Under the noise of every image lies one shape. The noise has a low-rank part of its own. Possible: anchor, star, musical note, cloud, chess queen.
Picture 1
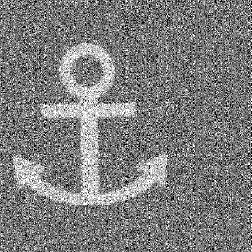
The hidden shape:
anchor
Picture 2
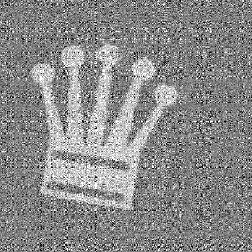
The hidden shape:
chess queen
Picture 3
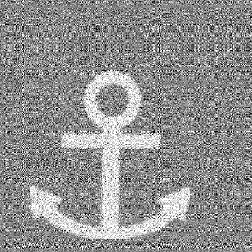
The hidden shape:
anchor
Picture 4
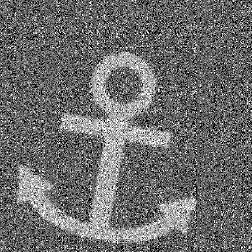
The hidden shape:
anchor
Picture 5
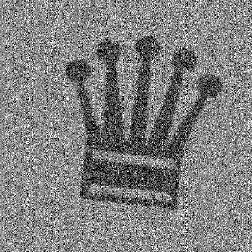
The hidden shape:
chess queen
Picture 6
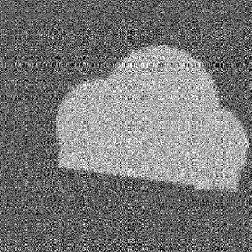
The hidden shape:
cloud
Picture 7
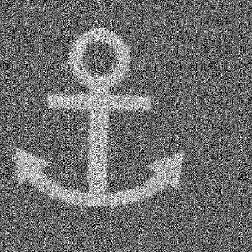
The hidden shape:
anchor
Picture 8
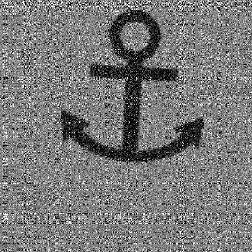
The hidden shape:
anchor
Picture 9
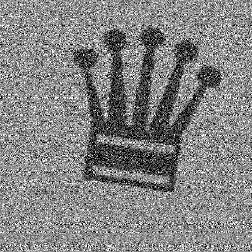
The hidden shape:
chess queen
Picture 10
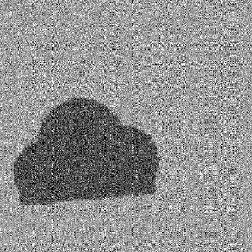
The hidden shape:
cloud
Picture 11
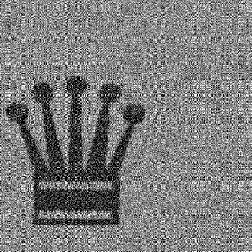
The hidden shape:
chess queen
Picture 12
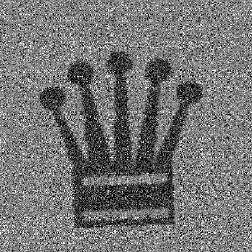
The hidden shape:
chess queen
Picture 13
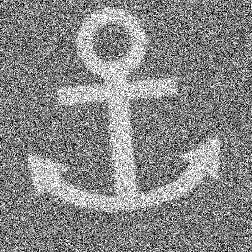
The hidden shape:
anchor
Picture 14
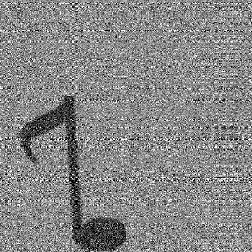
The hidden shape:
musical note
